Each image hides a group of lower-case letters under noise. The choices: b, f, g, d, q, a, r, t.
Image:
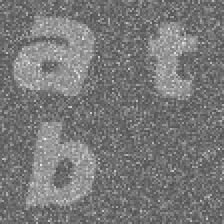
top left: a; top right: t; bottom left: b
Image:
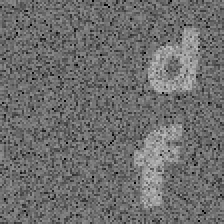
top right: d; bottom right: f
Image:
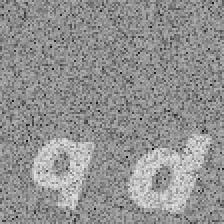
bottom left: q; bottom right: d
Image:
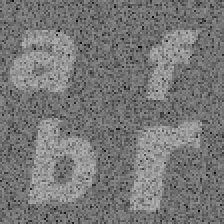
top left: a; top right: f; bottom left: b; bottom right: r
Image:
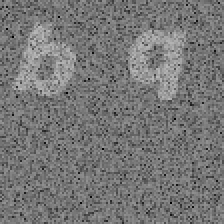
top left: b; top right: q
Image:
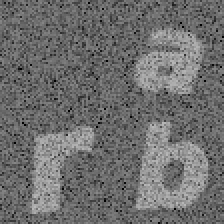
top right: a; bottom left: r; bottom right: b
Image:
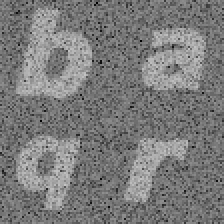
top left: b; top right: a; bottom left: q; bottom right: r
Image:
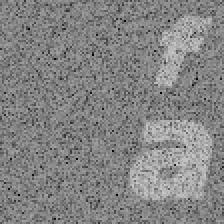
top right: f; bottom right: a
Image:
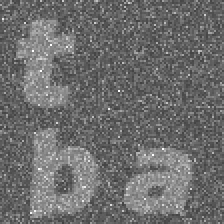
top left: t; bottom left: b; bottom right: a
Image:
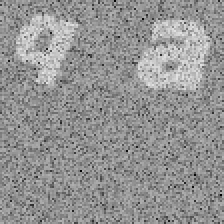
top left: q; top right: a
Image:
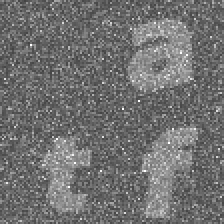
top right: a; bottom left: t; bottom right: f
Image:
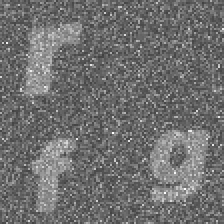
top left: r; bottom left: f; bottom right: g
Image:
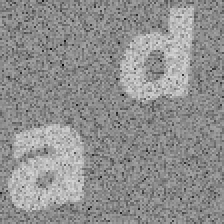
top right: d; bottom left: a
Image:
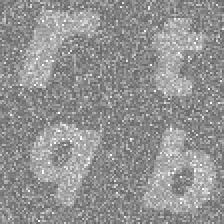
top left: r; top right: t; bottom left: q; bottom right: b
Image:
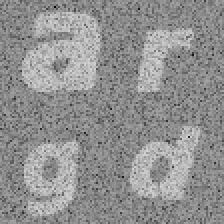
top left: a; top right: r; bottom left: g; bottom right: d
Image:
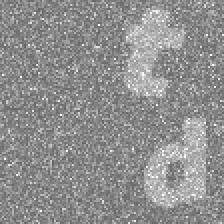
top right: t; bottom right: d
